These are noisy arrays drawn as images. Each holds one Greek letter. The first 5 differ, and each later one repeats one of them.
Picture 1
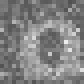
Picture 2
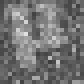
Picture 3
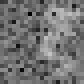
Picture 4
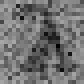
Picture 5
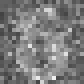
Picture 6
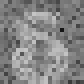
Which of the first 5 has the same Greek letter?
5
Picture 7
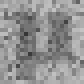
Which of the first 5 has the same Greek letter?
2
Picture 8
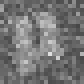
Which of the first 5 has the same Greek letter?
2
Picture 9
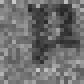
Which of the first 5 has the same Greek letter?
2
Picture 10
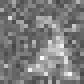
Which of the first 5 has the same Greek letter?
4
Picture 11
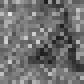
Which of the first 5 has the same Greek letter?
4
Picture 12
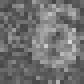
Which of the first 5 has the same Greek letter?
5
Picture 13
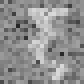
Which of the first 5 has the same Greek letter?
3
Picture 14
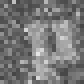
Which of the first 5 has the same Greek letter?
2
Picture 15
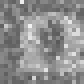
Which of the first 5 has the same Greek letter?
1
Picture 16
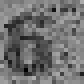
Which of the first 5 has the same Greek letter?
5
